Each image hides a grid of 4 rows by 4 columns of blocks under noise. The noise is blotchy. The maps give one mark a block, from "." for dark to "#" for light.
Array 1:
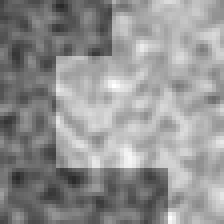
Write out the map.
. . # #
. # # #
. # # #
. . . #
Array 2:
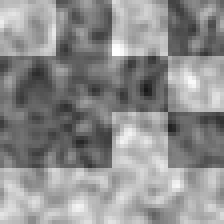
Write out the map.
# . # .
. . . #
. . # .
# # # #
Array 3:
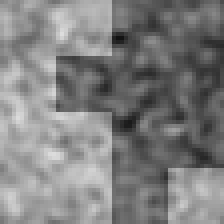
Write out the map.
# # . .
# . . .
# # . .
# # . #
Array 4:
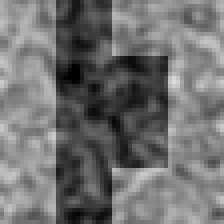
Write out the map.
# . # #
# . . #
# . . #
# . # #
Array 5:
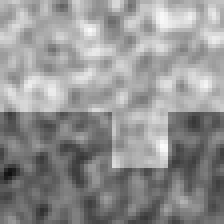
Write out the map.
# # # #
# # # #
. . # .
. . . .
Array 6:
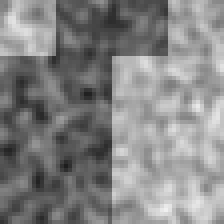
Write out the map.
# . . #
. . # #
. . # #
. . # #
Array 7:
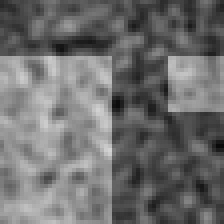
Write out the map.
. . . .
# # . #
# # . .
# # . .
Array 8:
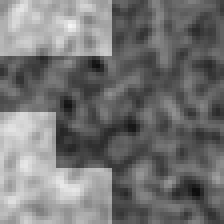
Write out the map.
# # . .
. . . .
# . . .
# # . .
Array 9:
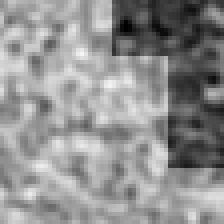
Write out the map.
# # . .
# # # .
# # # .
# # # #
